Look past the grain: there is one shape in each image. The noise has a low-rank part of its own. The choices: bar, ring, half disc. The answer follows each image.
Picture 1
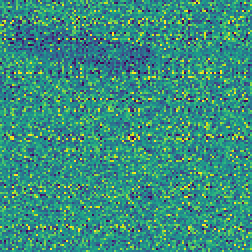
bar
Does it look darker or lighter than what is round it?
darker
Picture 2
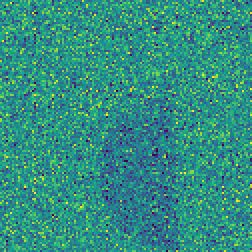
half disc
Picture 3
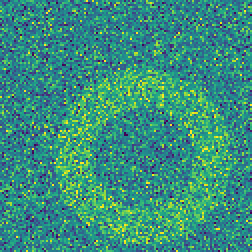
ring
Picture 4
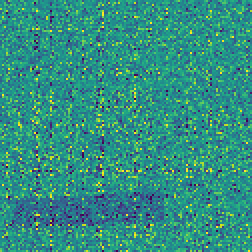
bar
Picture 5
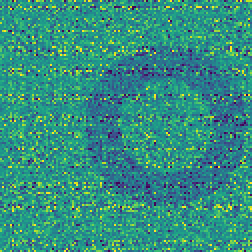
ring
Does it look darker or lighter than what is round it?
darker
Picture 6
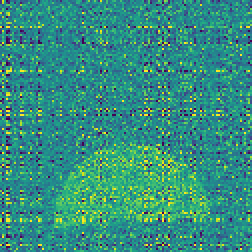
half disc
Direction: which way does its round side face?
up
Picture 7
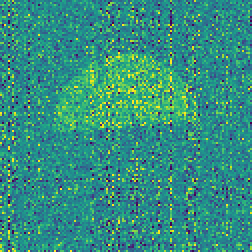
half disc
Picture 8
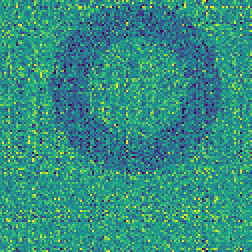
ring
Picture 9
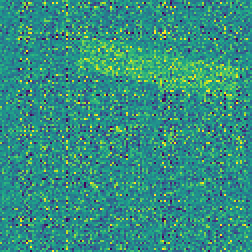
bar
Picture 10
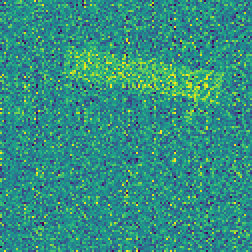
bar
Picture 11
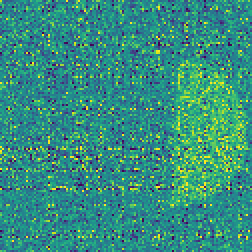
half disc
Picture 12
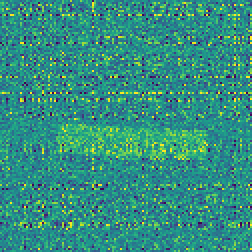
bar
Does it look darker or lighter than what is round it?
lighter
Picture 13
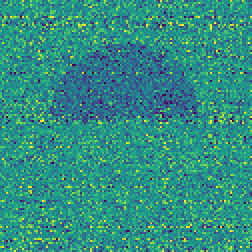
half disc
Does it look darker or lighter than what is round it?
darker
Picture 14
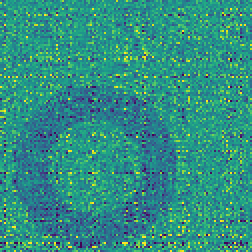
ring
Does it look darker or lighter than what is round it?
darker
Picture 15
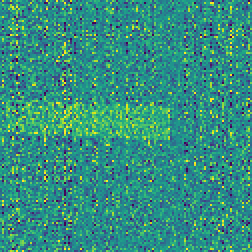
bar
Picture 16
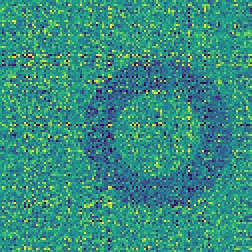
ring
